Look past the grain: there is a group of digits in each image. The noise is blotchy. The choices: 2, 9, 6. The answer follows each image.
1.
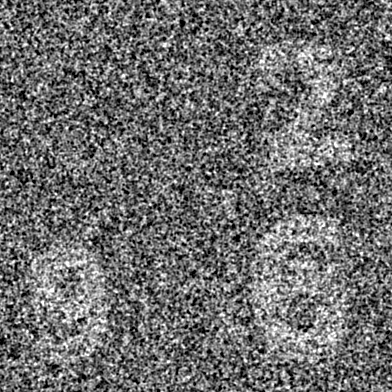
top right: 2; bottom left: 9; bottom right: 6
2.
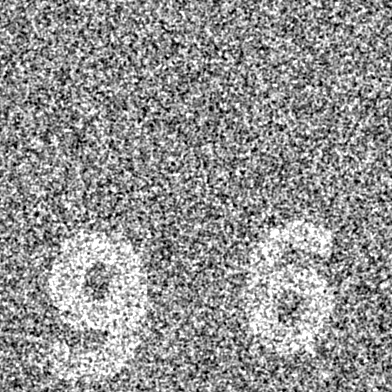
bottom left: 9; bottom right: 6
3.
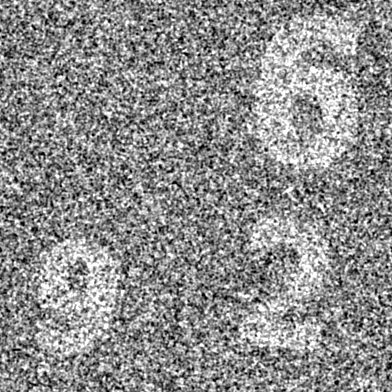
top right: 6; bottom left: 9; bottom right: 2
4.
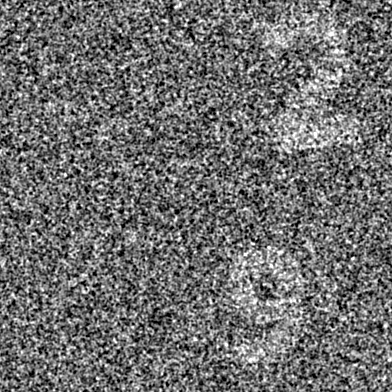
top right: 2; bottom right: 9
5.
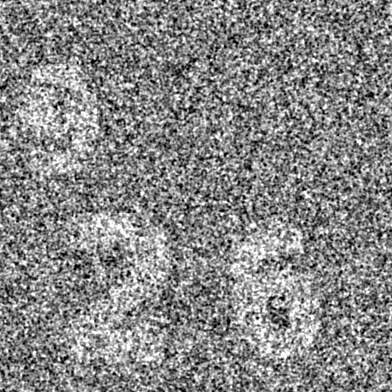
top left: 9; bottom left: 2; bottom right: 6
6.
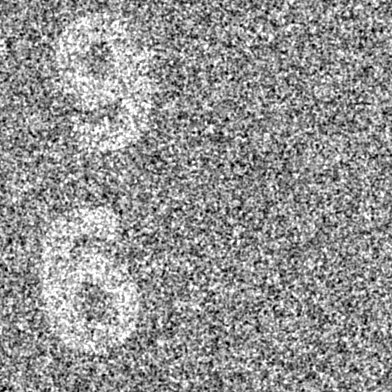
top left: 9; bottom left: 6
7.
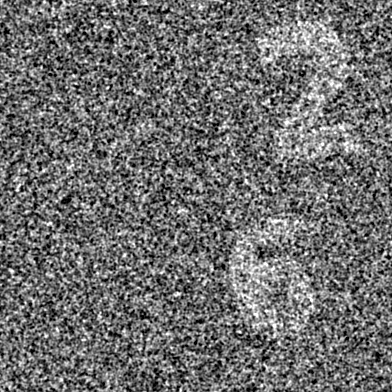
top right: 2; bottom right: 6
